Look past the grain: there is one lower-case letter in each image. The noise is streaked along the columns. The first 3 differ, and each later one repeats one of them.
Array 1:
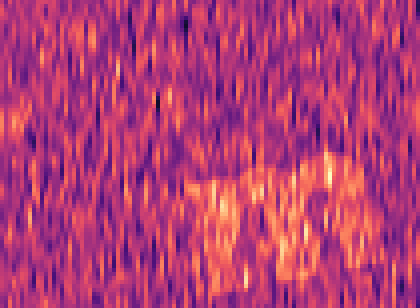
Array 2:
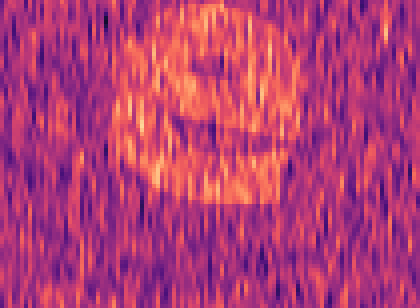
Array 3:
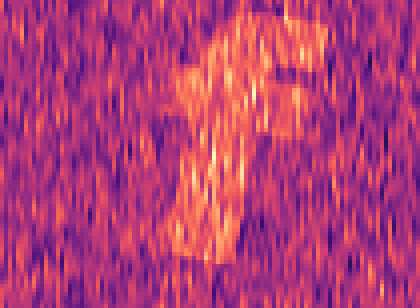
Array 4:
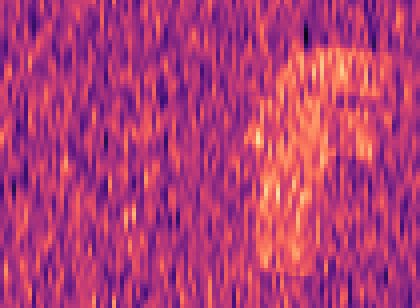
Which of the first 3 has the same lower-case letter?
3
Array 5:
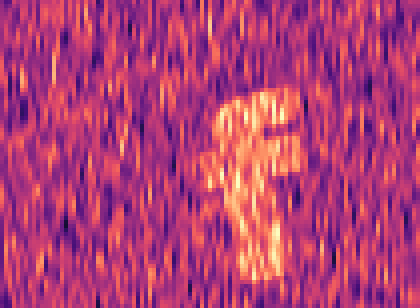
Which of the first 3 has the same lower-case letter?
3
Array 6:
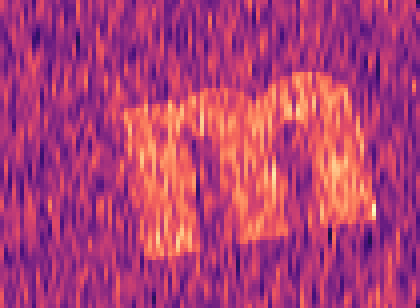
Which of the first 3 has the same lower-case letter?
1
